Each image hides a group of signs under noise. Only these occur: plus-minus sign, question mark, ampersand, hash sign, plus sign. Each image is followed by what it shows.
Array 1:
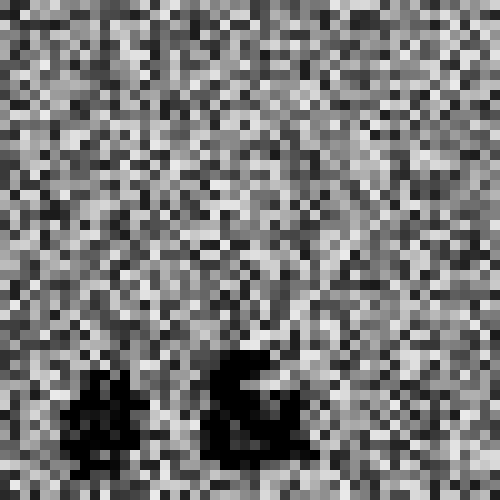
bottom left: hash sign; bottom middle: ampersand
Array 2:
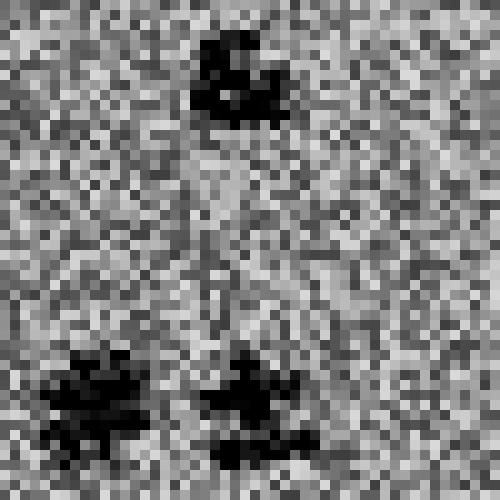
top middle: ampersand; bottom left: hash sign; bottom middle: plus-minus sign
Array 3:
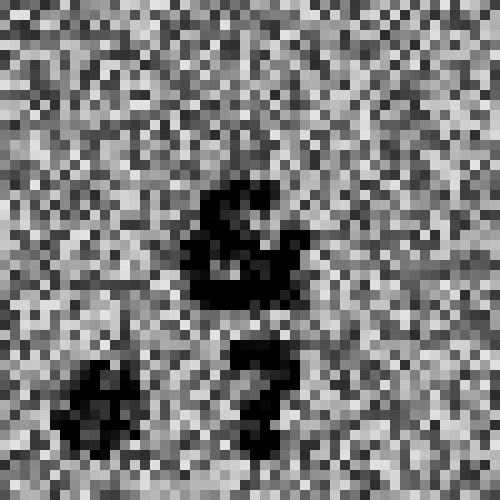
centre: ampersand; bottom left: hash sign; bottom middle: question mark
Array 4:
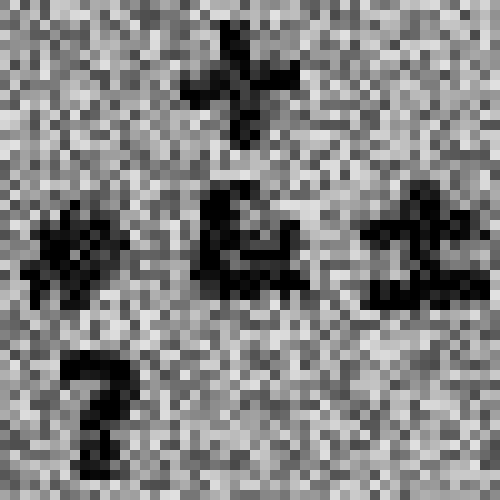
top middle: plus sign; middle left: hash sign; centre: ampersand; middle right: plus-minus sign; bottom left: question mark
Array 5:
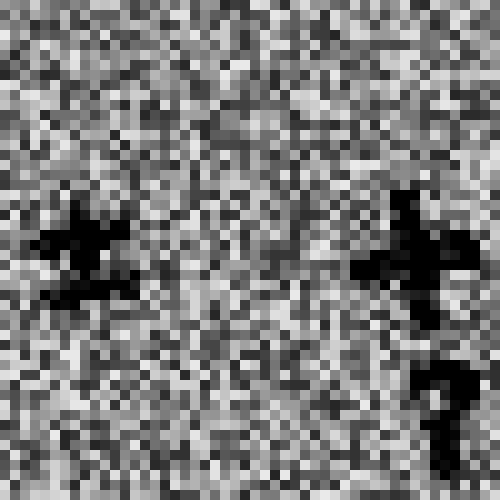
middle left: plus-minus sign; middle right: plus sign; bottom right: question mark
